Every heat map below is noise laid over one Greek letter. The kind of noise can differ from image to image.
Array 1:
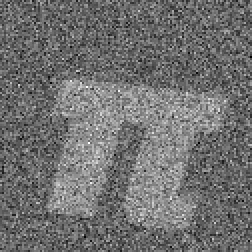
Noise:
independent entries
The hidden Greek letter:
pi
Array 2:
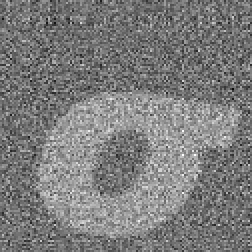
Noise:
low rank plus noise
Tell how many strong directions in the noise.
three or four
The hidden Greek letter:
sigma
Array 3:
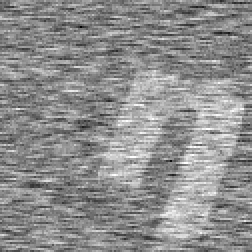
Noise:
streaked along the rows
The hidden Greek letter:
eta
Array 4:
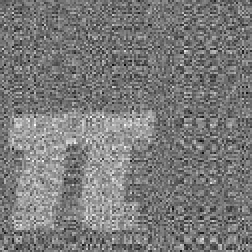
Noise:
low rank plus noise
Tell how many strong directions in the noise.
one
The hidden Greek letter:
pi
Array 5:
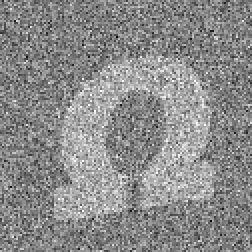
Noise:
independent entries
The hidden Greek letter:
omega
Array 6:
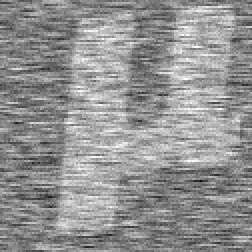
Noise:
streaked along the rows
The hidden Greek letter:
mu
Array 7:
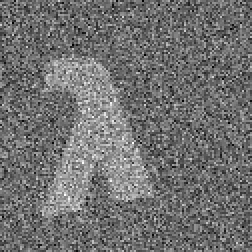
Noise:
independent entries
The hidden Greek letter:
lambda
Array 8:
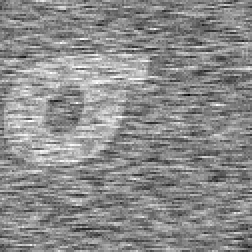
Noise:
streaked along the rows
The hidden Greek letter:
sigma
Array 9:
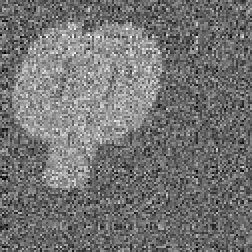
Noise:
low rank plus noise
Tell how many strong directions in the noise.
three or four
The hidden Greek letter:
phi
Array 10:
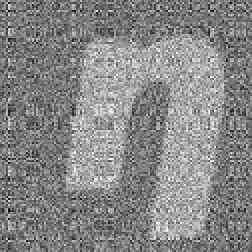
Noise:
low rank plus noise
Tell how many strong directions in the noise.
one
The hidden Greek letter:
eta
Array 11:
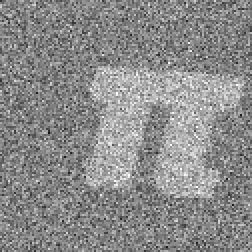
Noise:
independent entries
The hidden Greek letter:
pi
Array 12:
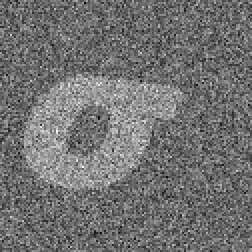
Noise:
independent entries
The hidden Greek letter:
sigma
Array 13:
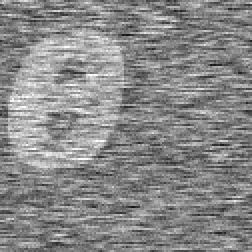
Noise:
streaked along the rows
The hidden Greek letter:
theta
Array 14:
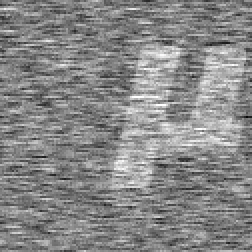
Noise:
streaked along the rows
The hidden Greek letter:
mu
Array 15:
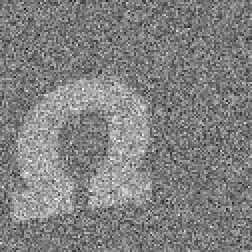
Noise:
independent entries
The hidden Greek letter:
omega
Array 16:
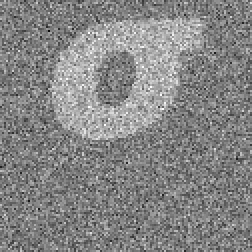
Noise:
independent entries
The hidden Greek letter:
sigma
